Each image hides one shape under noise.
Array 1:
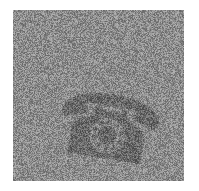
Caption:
dark telephone
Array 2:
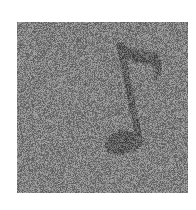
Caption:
dark musical note
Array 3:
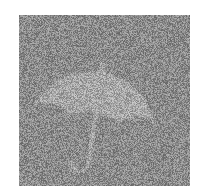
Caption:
light umbrella
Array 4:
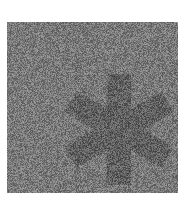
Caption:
dark asterisk
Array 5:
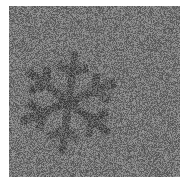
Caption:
dark snowflake
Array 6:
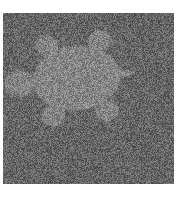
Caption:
light turtle
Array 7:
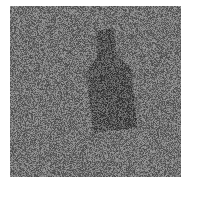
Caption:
dark bottle
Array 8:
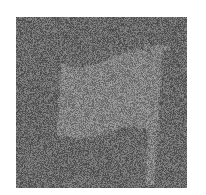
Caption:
light flag
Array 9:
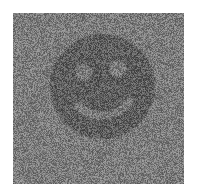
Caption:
dark smiling face
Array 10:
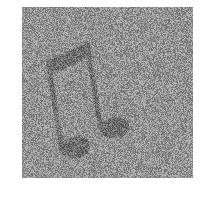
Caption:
dark pair of musical notes
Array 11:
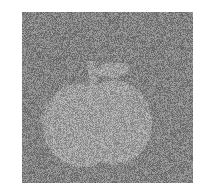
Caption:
light apple
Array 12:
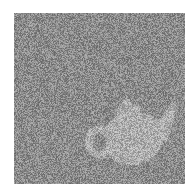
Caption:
light teapot
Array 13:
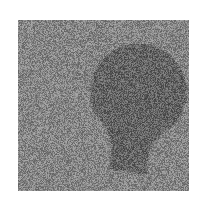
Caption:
dark light bulb
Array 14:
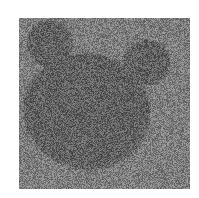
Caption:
dark bear's head
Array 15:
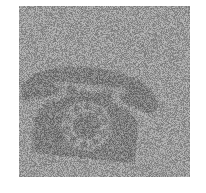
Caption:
dark telephone
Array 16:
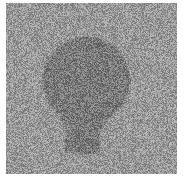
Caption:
dark light bulb
